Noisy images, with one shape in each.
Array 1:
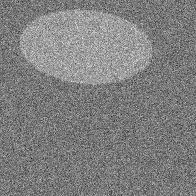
light ellipse
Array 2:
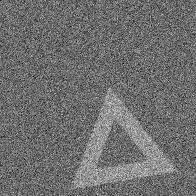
light triangle frame
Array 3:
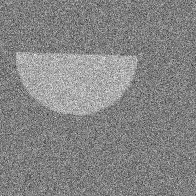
light half disc
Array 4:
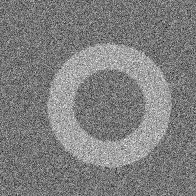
light ring
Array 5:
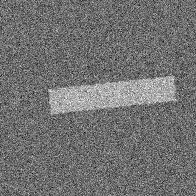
light bar
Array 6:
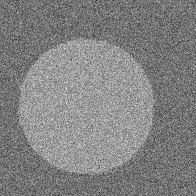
light disc
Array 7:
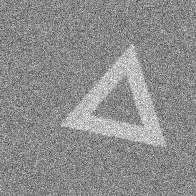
light triangle frame
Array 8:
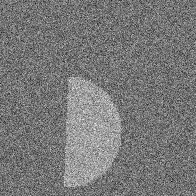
light half disc
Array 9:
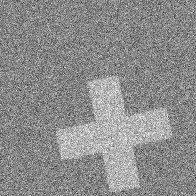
light cross
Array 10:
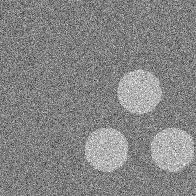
light three dots
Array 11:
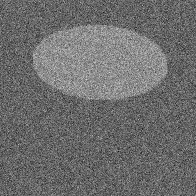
light ellipse
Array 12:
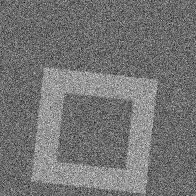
light square frame
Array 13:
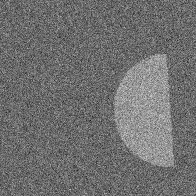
light half disc
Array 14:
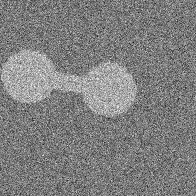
light dumbbell
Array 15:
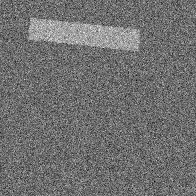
light bar
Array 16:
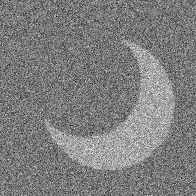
light crescent
